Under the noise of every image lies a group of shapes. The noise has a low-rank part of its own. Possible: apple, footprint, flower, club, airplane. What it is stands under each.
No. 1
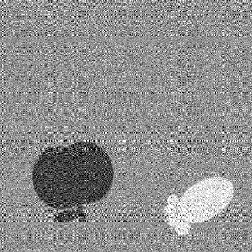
bottom left: dark apple; bottom right: light footprint
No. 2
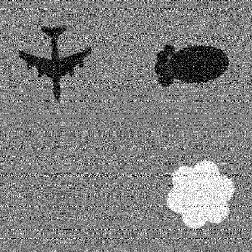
top left: dark airplane; top right: dark footprint; bottom right: light flower
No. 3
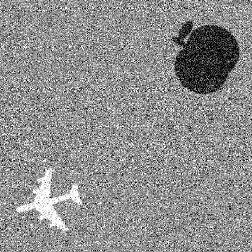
top right: dark apple; bottom left: light airplane
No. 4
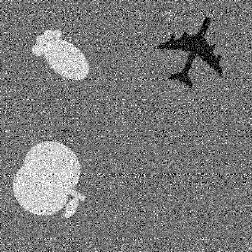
top left: light footprint; top right: dark airplane; bottom left: light apple
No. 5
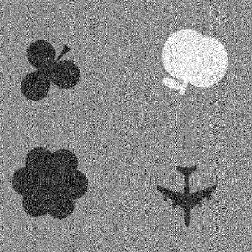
top left: dark club; top right: light apple; bottom left: dark flower; bottom right: dark airplane
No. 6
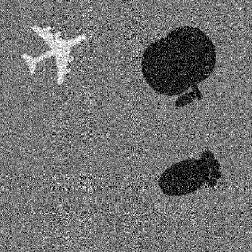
top left: light airplane; top right: dark apple; bottom right: dark footprint
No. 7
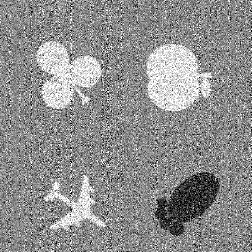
top left: light club; top right: light apple; bottom left: light airplane; bottom right: dark footprint
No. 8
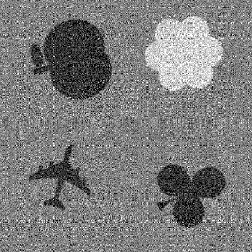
top left: dark apple; top right: light flower; bottom left: dark airplane; bottom right: dark club
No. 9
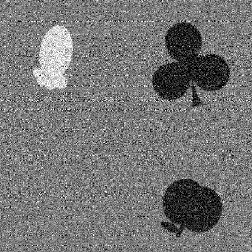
top left: light footprint; top right: dark club; bottom right: dark apple
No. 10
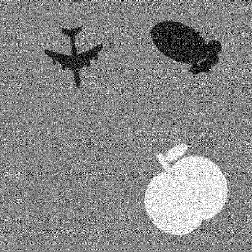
top left: dark airplane; top right: dark footprint; bottom right: light apple
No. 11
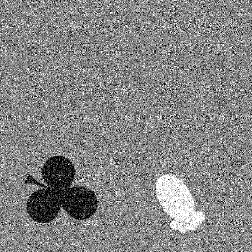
bottom left: dark club; bottom right: light footprint
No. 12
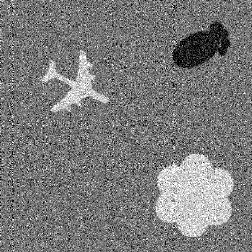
top left: light airplane; top right: dark footprint; bottom right: light flower
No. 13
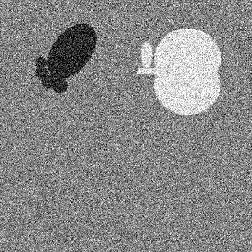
top left: dark footprint; top right: light apple
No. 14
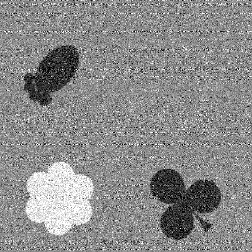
top left: dark footprint; bottom left: light flower; bottom right: dark club
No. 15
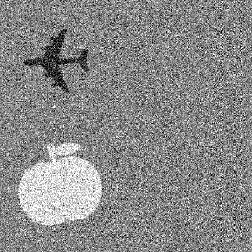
top left: dark airplane; bottom left: light apple
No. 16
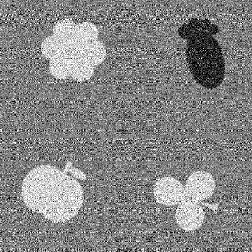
top left: light flower; top right: dark footprint; bottom left: light apple; bottom right: light club
